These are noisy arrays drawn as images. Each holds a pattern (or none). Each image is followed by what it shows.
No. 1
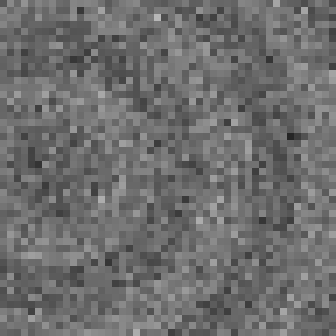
rings round one point
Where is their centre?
middle left
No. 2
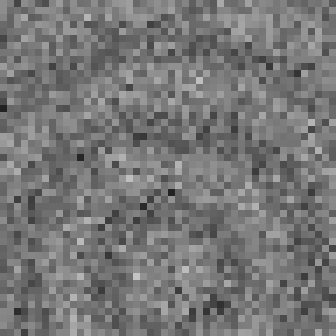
rings round one point
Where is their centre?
bottom middle
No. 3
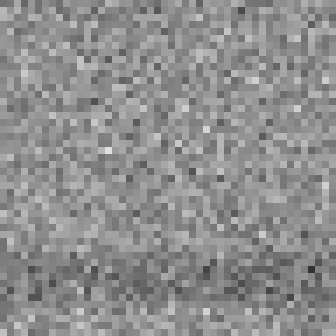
one horizontal stripe
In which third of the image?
bottom
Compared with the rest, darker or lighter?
darker
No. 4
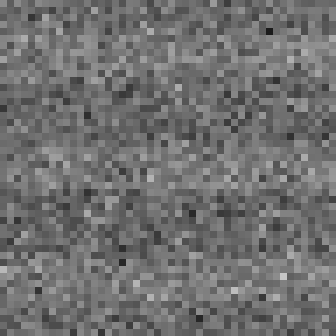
horizontal stripes
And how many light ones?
3
